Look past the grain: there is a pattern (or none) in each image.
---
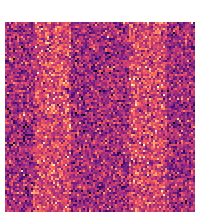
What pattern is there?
vertical stripes
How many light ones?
2
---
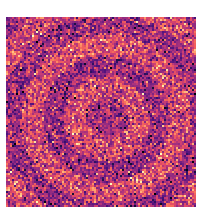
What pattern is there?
rings round one point
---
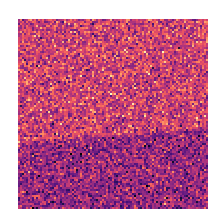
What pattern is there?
a sharp edge
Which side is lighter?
top
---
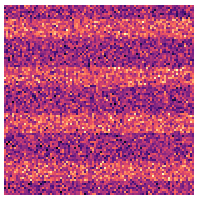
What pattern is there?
horizontal stripes
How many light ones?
4
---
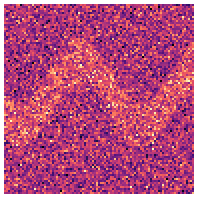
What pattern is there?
a wavy band
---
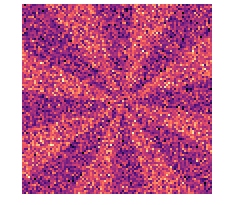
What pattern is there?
spokes from one point
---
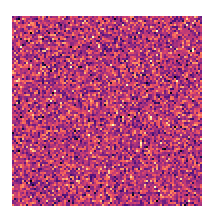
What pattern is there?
only noise
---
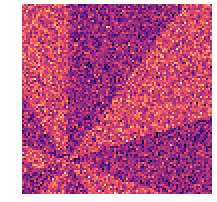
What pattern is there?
spokes from one point
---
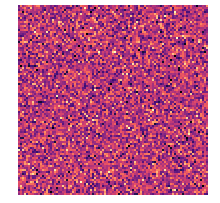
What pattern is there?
only noise
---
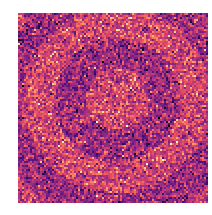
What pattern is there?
rings round one point
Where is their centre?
centre
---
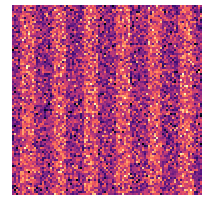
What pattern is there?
vertical stripes
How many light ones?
6
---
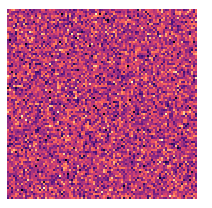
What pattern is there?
only noise
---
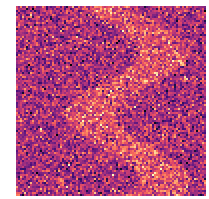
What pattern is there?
a wavy band
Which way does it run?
top to bottom
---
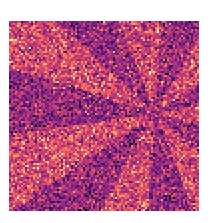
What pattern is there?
spokes from one point
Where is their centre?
middle right
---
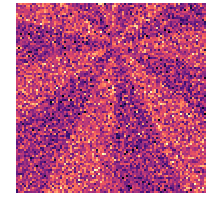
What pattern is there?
spokes from one point
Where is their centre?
top middle
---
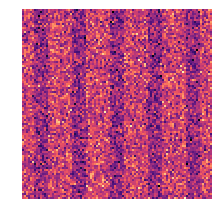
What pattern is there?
vertical stripes
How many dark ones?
5
